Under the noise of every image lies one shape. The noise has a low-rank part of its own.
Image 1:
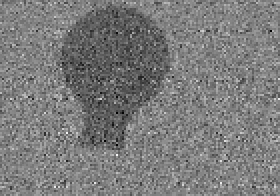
light bulb
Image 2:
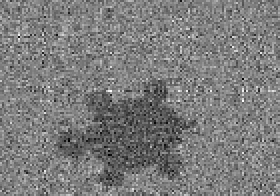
turtle
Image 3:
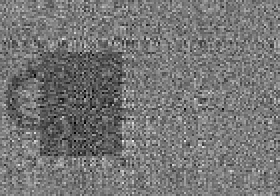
cup
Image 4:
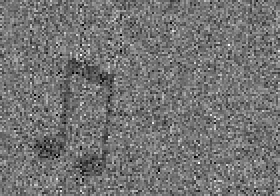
pair of musical notes
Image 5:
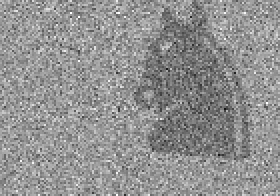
chess knight
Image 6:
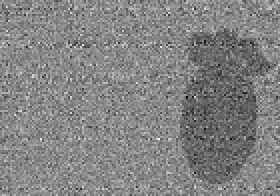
footprint
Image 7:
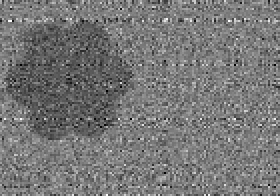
flower
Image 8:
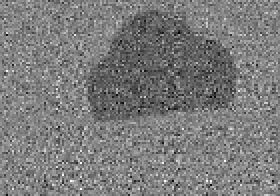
cloud
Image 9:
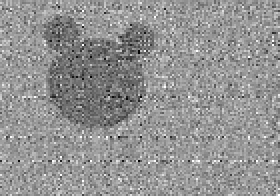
bear's head
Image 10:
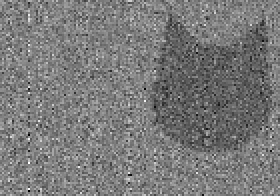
cat's head
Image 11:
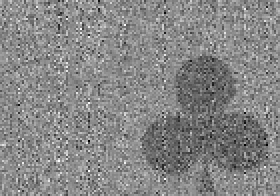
club
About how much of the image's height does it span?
two thirds
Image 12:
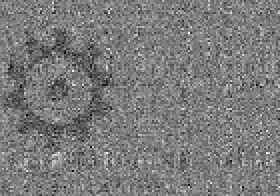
gear
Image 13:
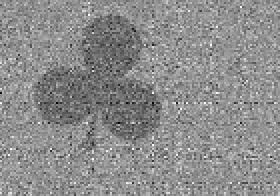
club
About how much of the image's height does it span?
two thirds
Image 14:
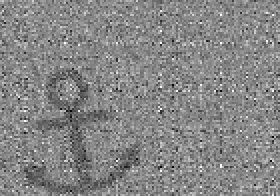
anchor
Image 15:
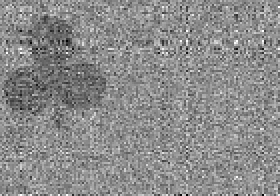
club
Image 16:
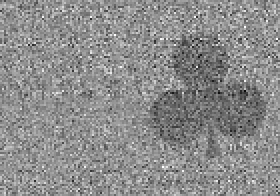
club
